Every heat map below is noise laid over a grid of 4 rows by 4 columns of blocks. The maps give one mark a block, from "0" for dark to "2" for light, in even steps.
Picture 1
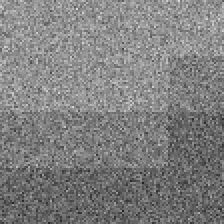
2 2 2 2
2 2 2 1
1 1 1 0
0 0 0 0
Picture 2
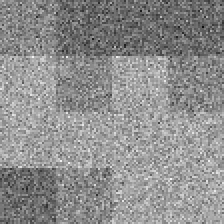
1 0 0 0
2 1 2 1
2 2 2 2
0 1 2 2
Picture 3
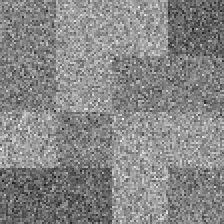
1 2 2 0
1 2 1 1
2 1 2 2
0 0 2 1
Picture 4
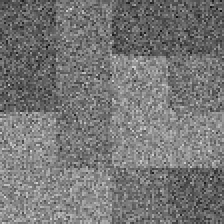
0 1 0 0
0 1 2 1
2 1 2 2
2 2 1 0
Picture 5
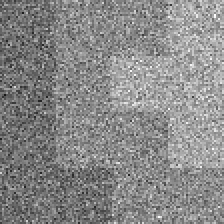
0 1 1 2
0 1 2 2
0 1 1 2
0 0 1 1
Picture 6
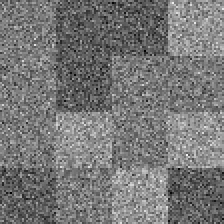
1 0 0 2
1 0 1 1
1 2 1 2
0 1 2 0
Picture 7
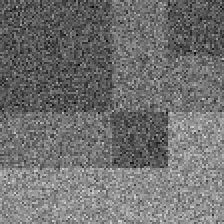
0 0 1 0
0 0 1 1
1 1 0 2
2 2 2 2
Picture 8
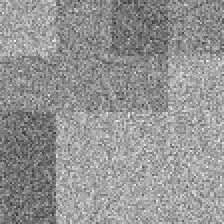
2 1 0 1
1 1 1 2
0 2 2 2
0 2 2 2
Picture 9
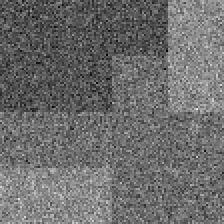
0 0 0 2
0 0 1 2
1 1 1 1
2 2 1 1
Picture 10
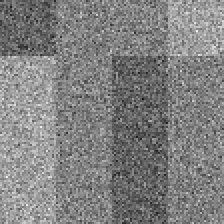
0 1 1 2
2 1 0 1
2 1 0 1
2 1 0 1
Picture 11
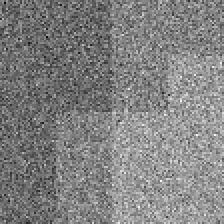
0 0 1 1
0 0 1 2
0 1 2 2
0 1 2 2
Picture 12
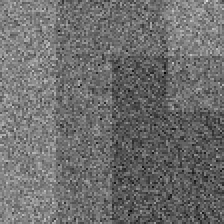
2 1 1 2
2 1 0 1
2 1 0 0
2 1 0 0
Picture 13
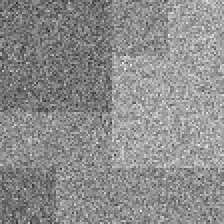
0 0 1 2
0 0 2 2
1 1 2 2
0 1 1 1
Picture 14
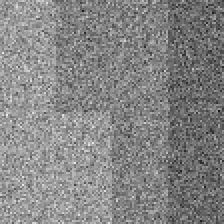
2 1 1 0
2 1 1 0
2 2 1 0
2 2 1 0
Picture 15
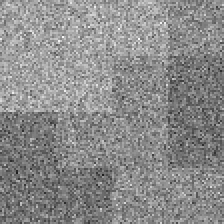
2 2 2 1
2 2 1 0
0 1 1 0
0 0 1 1
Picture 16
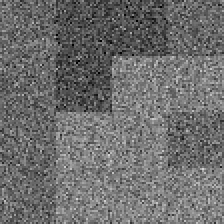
1 0 0 1
1 0 2 2
1 2 2 1
1 2 2 2
